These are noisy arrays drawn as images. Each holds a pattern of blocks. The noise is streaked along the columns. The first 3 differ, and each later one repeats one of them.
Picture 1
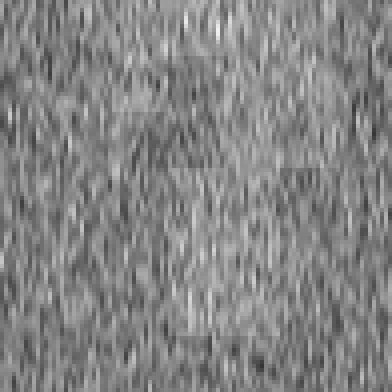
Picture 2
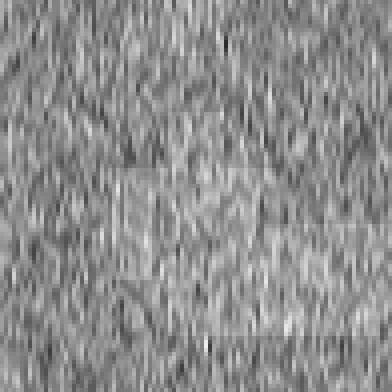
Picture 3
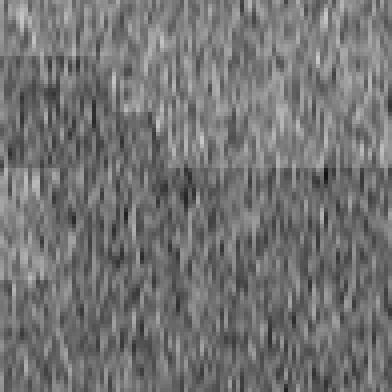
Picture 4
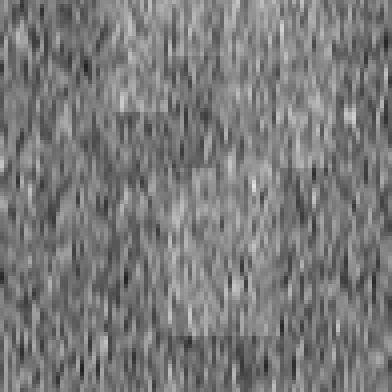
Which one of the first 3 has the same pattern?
1
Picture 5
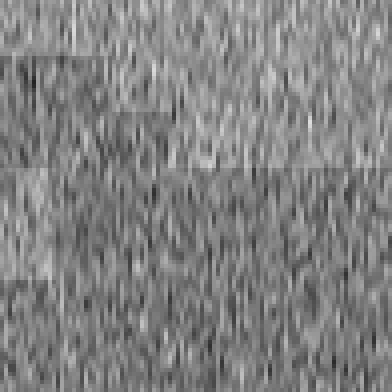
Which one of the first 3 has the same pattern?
3
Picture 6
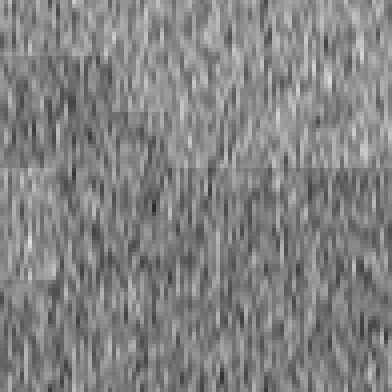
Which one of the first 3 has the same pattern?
3
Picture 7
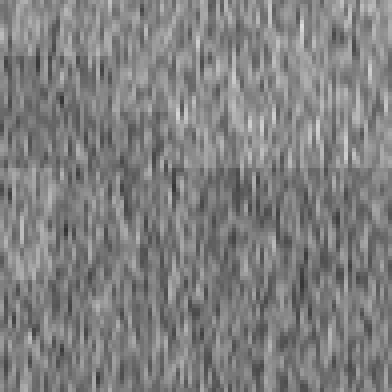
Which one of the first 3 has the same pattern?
3
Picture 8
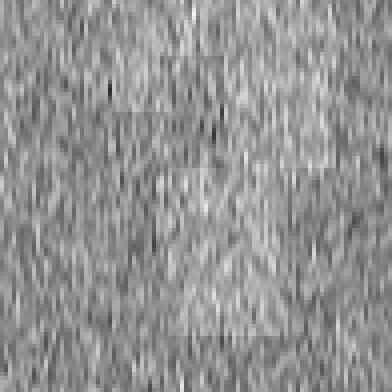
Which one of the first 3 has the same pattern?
1
